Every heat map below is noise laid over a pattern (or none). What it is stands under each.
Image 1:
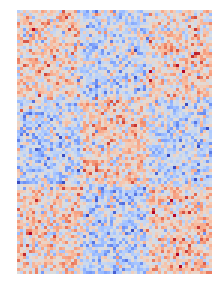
a checkerboard
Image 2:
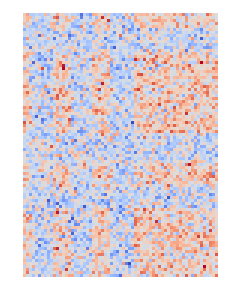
bands of rows crossing bands of columns
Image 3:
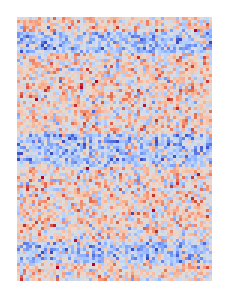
bands of rows
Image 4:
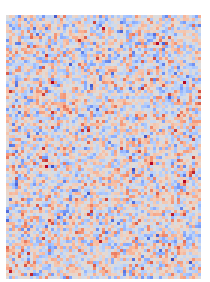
only noise
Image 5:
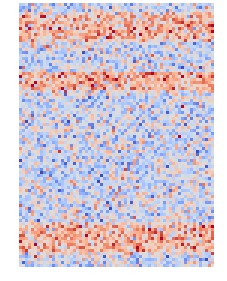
bands of rows
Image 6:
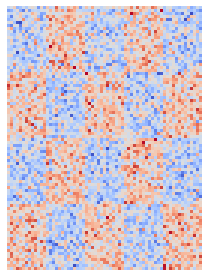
a checkerboard
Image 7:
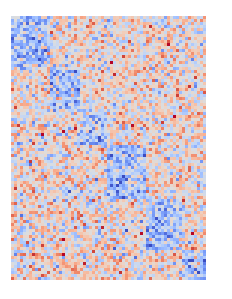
blocks along the diagonal
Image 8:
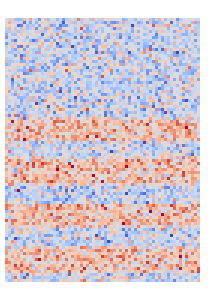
bands of rows
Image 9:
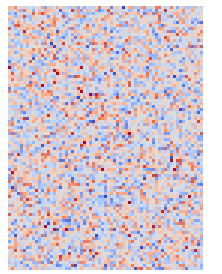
only noise
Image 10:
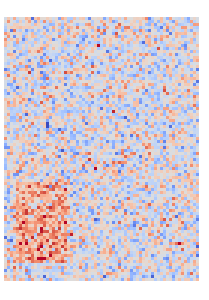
one block
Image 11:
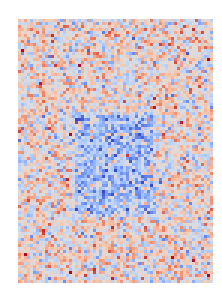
one block
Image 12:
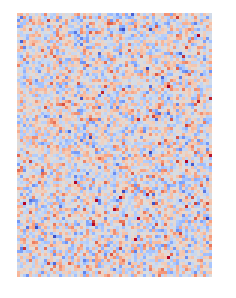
only noise
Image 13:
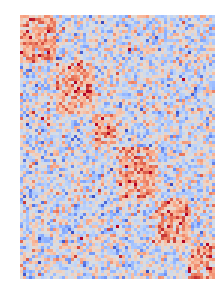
blocks along the diagonal
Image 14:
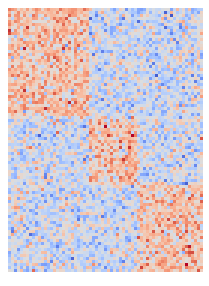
blocks along the diagonal
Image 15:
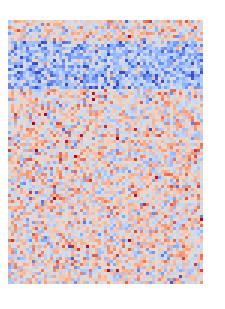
one band of rows
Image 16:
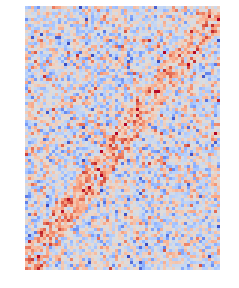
a diagonal band
